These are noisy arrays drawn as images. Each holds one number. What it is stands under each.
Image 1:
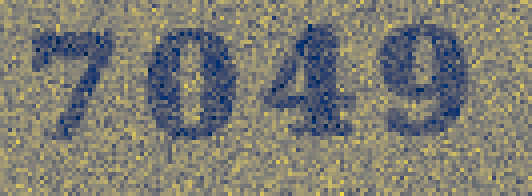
7049
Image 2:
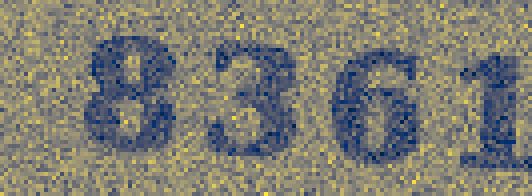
8361
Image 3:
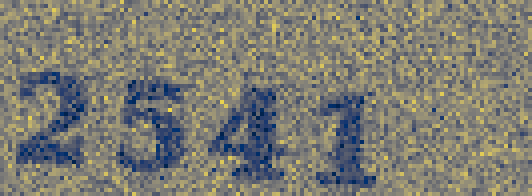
2541
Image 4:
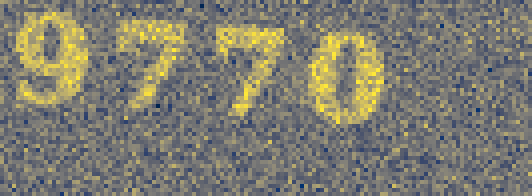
9770
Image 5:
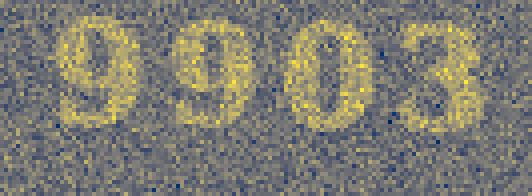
9903
